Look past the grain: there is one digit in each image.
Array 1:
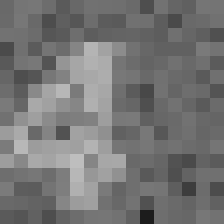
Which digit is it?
4
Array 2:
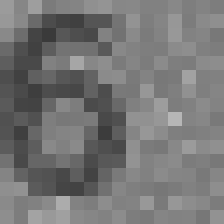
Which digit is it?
6
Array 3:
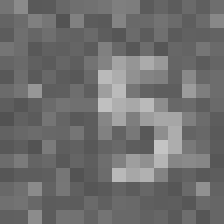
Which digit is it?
5
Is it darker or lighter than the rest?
lighter
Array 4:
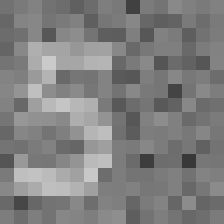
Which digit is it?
5
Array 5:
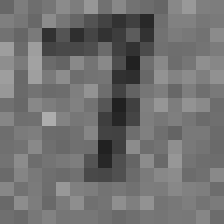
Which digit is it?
7
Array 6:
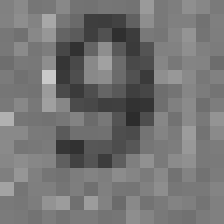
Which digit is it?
9
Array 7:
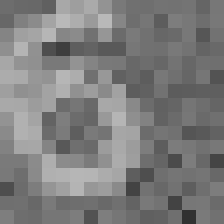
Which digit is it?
6
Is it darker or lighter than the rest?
lighter
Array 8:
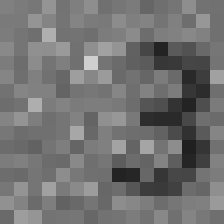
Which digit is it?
3
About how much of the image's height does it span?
two thirds
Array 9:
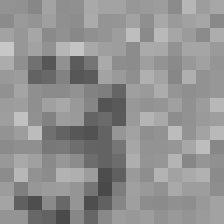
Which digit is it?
3
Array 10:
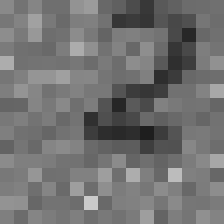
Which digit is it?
2
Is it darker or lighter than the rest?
darker
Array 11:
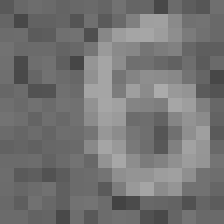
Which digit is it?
6
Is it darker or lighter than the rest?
lighter
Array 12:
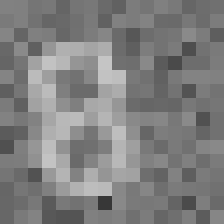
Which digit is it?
8
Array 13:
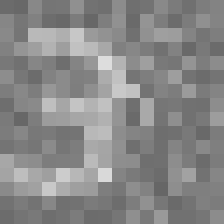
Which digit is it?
3
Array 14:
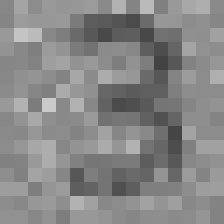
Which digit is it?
3
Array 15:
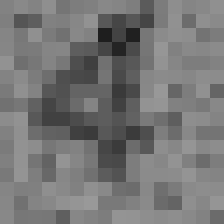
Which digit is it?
4
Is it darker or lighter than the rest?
darker
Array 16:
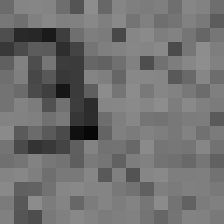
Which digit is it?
3
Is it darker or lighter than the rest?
darker
